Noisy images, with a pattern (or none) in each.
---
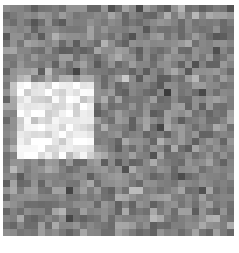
one block
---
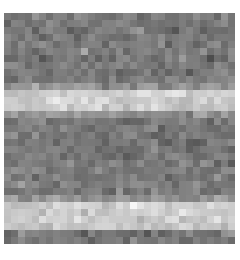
bands of rows
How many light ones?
2
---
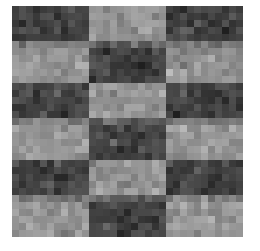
a checkerboard
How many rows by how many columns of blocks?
6 by 3
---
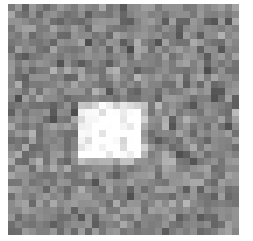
one block
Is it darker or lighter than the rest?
lighter
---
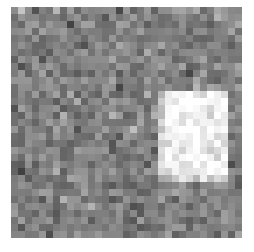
one block
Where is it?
middle right
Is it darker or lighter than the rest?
lighter
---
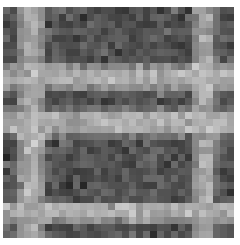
bands of rows crossing bands of columns
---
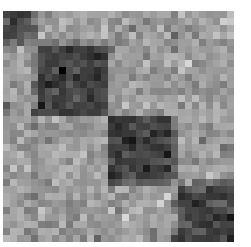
blocks along the diagonal
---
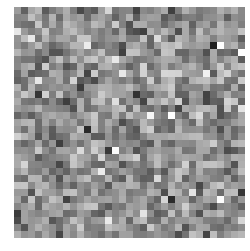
only noise
